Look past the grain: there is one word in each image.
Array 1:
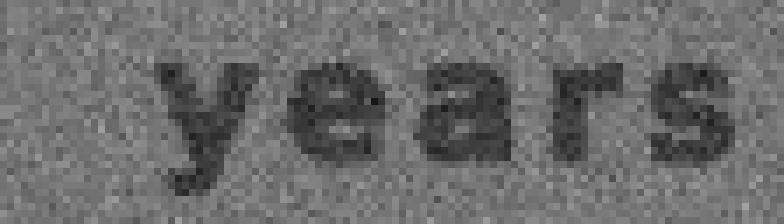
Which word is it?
years
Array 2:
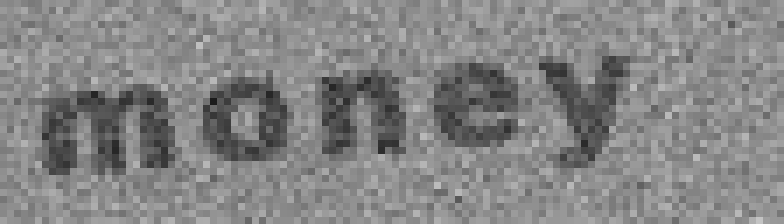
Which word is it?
money
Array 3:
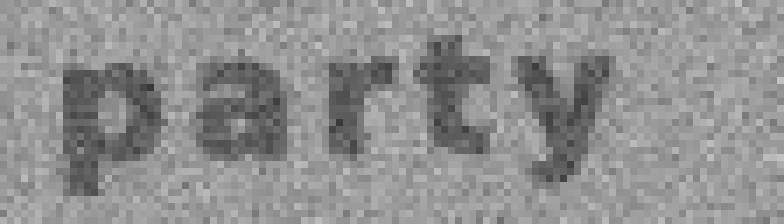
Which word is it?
party
